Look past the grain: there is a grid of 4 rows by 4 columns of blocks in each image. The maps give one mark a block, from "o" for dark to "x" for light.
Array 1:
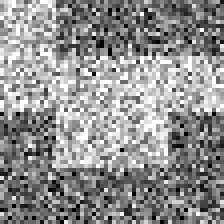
x o o o
x x x x
o x x o
o o o o
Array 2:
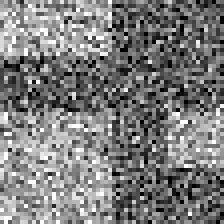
x x o o
o o o o
x x o x
x x o o
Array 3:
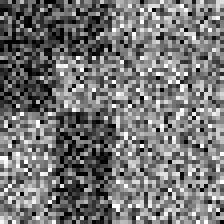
o o x x
o x x x
x o x x
x o x x
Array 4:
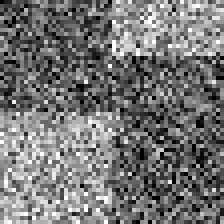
o o x x
o o o o
x x o o
x x o o
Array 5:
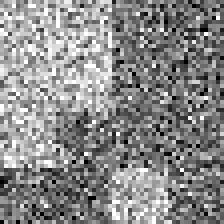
x x o o
x x o o
x o o o
o o x o
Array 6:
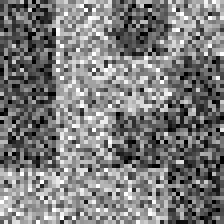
o x o x
o x x o
o x o o
x x x o
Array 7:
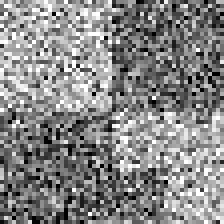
x x o o
x x o o
o o x x
o o o x
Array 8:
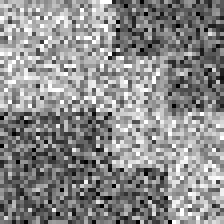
x x o o
x x x o
o o x x
o o o x
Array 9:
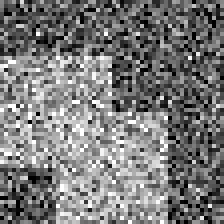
o o o o
x x o o
x x x o
o x x o
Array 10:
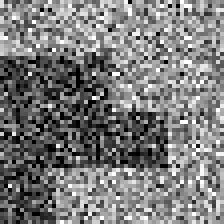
x x x x
o o x x
o o o x
o x x x
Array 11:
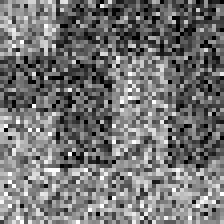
x o o o
o o x o
x o x o
x x x x
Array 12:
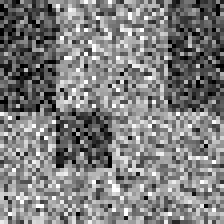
o x x o
o x x o
x o x x
x x x x
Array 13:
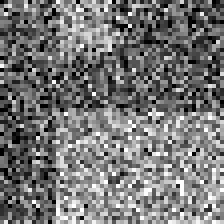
o x o o
o o o o
o x x x
o x x x
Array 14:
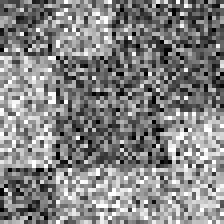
o x o o
x o o o
x o o x
o x x x
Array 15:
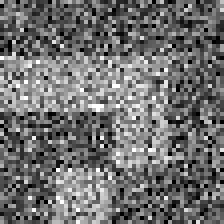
o o o o
x x x o
o o x o
o x o o
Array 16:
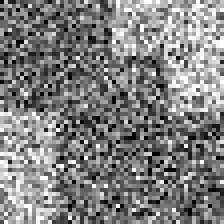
o o x x
o o o x
x o o o
x o o o
